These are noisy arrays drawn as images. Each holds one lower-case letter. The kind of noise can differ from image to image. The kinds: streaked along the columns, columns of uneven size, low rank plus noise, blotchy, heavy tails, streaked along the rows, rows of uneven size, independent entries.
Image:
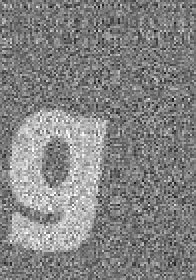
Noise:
low rank plus noise
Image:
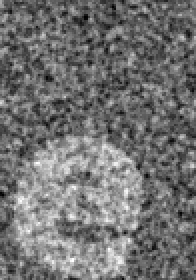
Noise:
blotchy
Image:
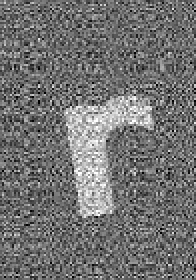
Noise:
low rank plus noise
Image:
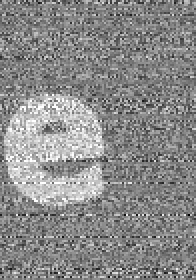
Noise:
rows of uneven size
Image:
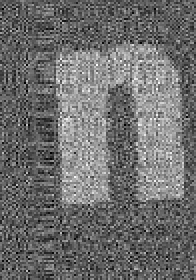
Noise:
low rank plus noise
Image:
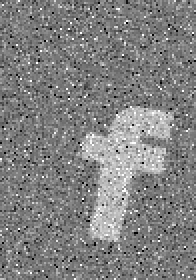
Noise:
heavy tails
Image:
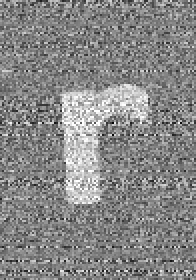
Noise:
rows of uneven size
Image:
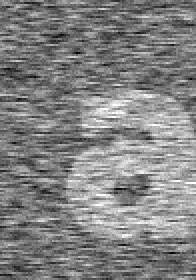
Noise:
streaked along the rows
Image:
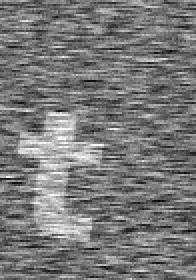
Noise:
streaked along the rows
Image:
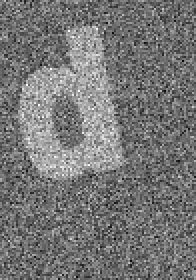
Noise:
independent entries
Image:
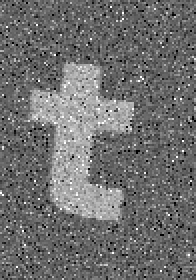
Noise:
heavy tails
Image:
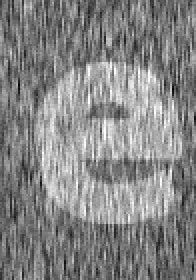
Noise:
streaked along the columns
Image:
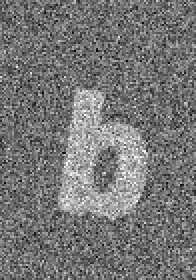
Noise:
independent entries
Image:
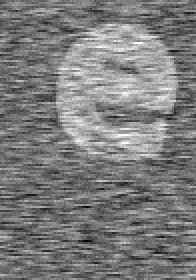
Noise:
streaked along the rows
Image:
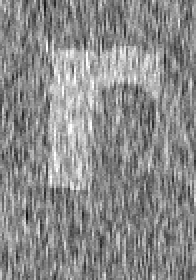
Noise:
streaked along the columns
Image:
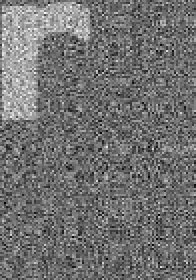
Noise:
low rank plus noise
